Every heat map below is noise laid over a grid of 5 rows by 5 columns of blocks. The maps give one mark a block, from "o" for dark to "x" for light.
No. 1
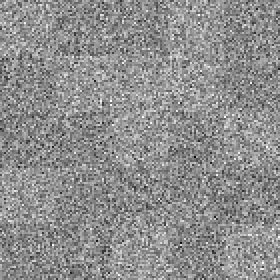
x o o x o
o x x x o
o o x o x
x o o o o
o o x o x
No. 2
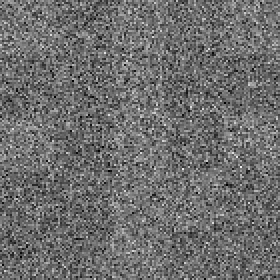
x o x o x
o o x o o
x o x o x
o o x x o
o o x o o
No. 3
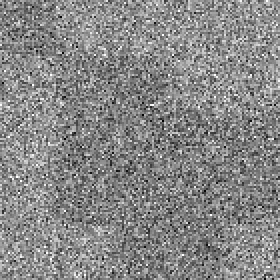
o x x x x
x o o x x
x o o o o
x o o o o
x x o o x
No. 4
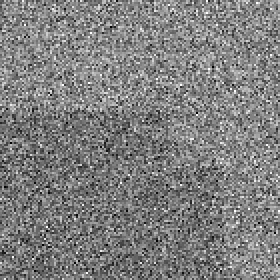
x x x x x
x x x x x
o o o x x
o o o o x
o o o o x
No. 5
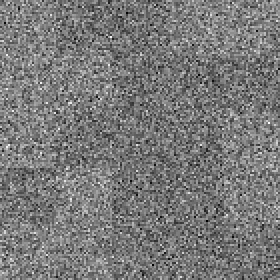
x o o x x
x x o o o
x o o o x
o x o o x
x x o o o
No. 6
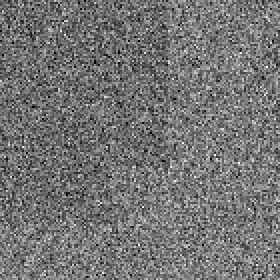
o o o x x
o o o x x
o o o x x
o o x x x
x x x x x
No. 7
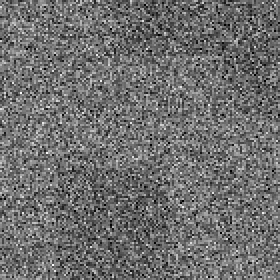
x x o o o
x x x x o
x x x x x
x o o x x
x o o x x
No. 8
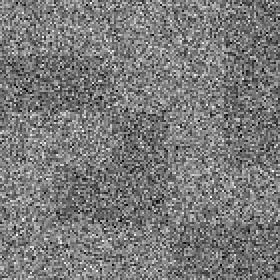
x x x x o
o o x x o
x x o x o
x o o x x
x x x o o
